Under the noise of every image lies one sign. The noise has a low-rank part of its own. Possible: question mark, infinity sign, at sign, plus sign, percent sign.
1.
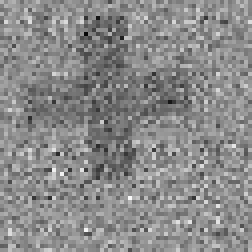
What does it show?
dark plus sign
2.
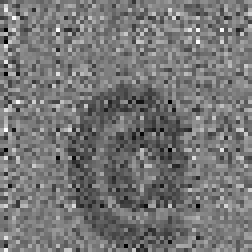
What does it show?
dark at sign
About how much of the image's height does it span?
two thirds
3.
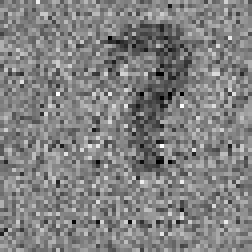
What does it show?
dark question mark
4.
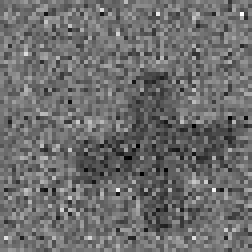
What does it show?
dark plus sign
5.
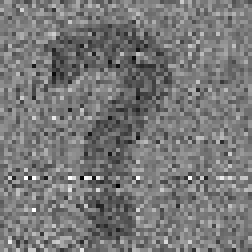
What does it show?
dark question mark
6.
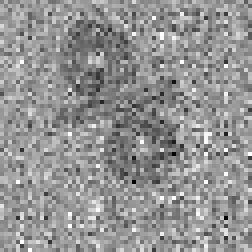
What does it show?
dark percent sign
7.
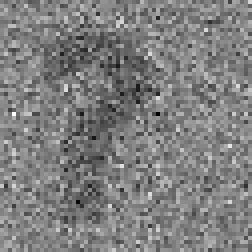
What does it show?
dark question mark
